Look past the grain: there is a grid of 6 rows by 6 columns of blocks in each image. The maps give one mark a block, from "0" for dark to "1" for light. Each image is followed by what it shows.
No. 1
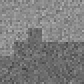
111111
111111
110111
100000
000000
000000
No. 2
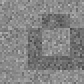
111111
111001
110110
110110
110000
111111
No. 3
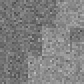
000011
000011
000110
000111
001111
001111
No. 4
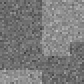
000111
000111
000111
000110
000000
111000
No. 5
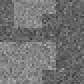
011100
011000
000000
111100
111100
111000
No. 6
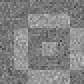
000000
001110
010001
010101
010001
001110
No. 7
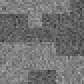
111110
001000
000000
111100
111111
110011
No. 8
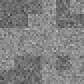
000101
001100
111111
111111
100101
000111
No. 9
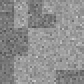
010111
010011
001111
001111
011111
011100
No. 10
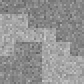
000000
110000
111100
100110
000111
000111
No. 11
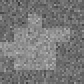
000000
001000
011110
111100
011100
000000
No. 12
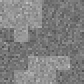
111000
111000
010000
000000
001110
011100
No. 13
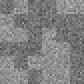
010011
100000
110100
000110
101110
110110
